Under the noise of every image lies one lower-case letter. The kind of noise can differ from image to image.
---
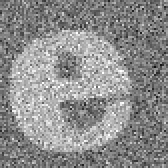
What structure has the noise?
independent entries
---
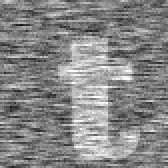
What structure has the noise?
streaked along the rows
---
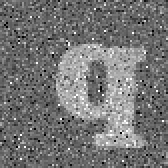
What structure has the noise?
heavy tails
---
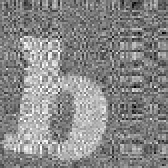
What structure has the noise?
low rank plus noise
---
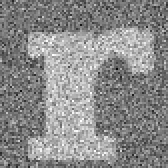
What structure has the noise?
independent entries
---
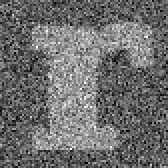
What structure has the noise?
independent entries
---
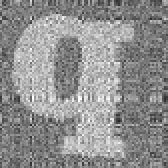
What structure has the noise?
low rank plus noise
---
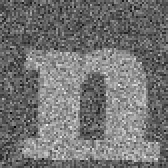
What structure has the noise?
independent entries
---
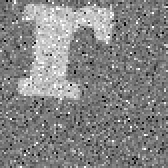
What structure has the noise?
heavy tails
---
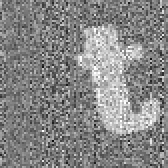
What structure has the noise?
columns of uneven size
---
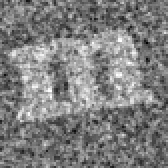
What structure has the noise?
blotchy
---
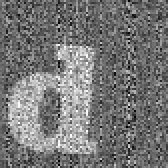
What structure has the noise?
columns of uneven size
